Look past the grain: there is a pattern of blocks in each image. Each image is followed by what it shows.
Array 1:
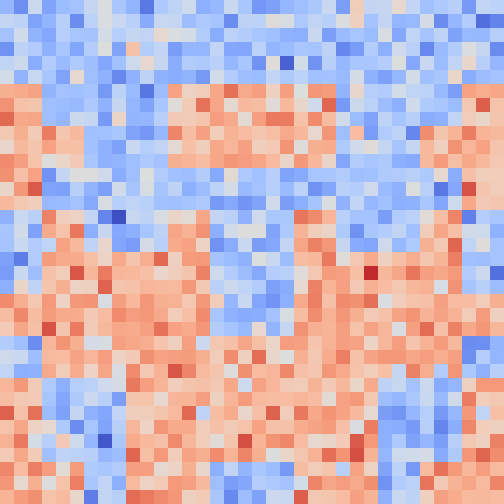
left and right mirror each other
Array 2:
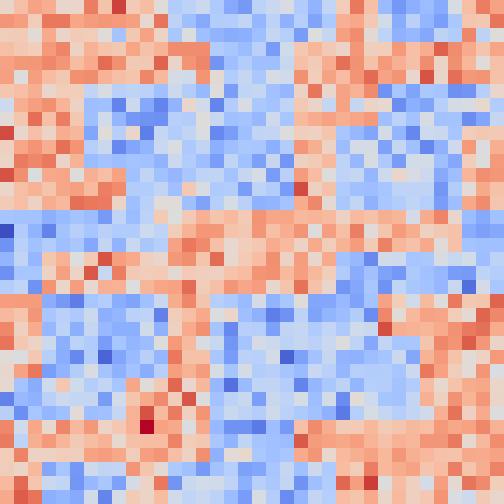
the same after a half turn
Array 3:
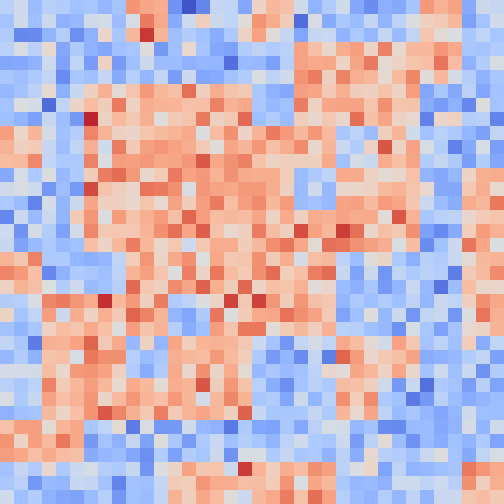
mirrored about the diagonal from the top left
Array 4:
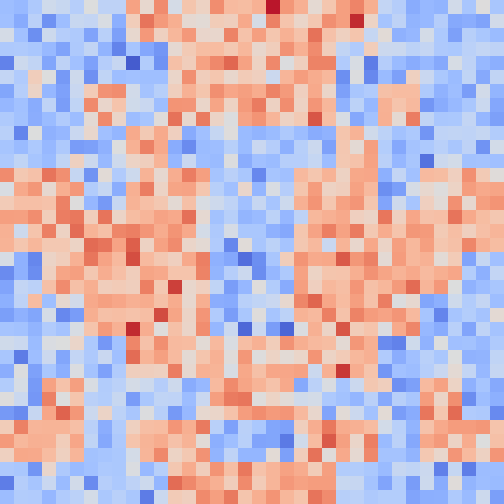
left and right mirror each other
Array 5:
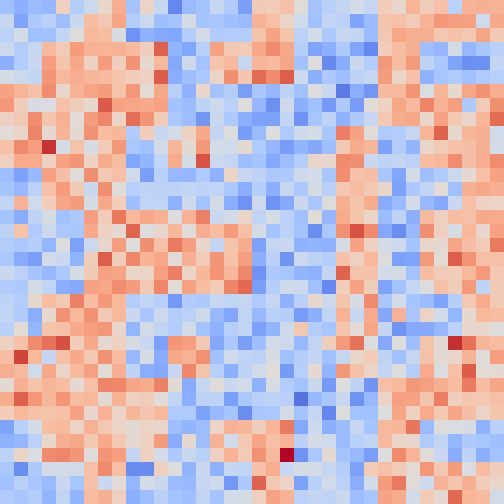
top and bottom mirror each other
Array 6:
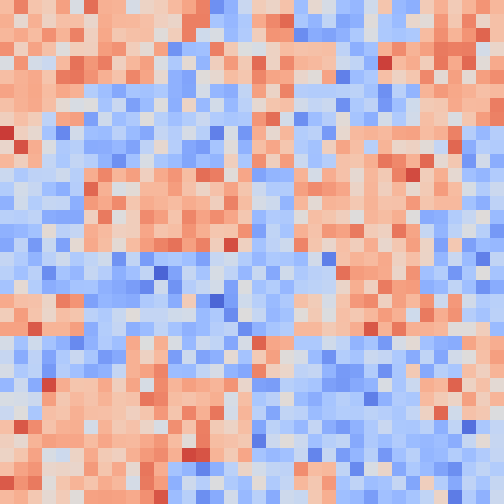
no symmetry
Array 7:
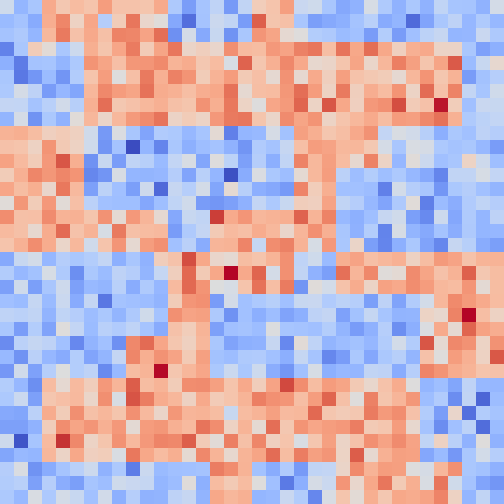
the same after a half turn
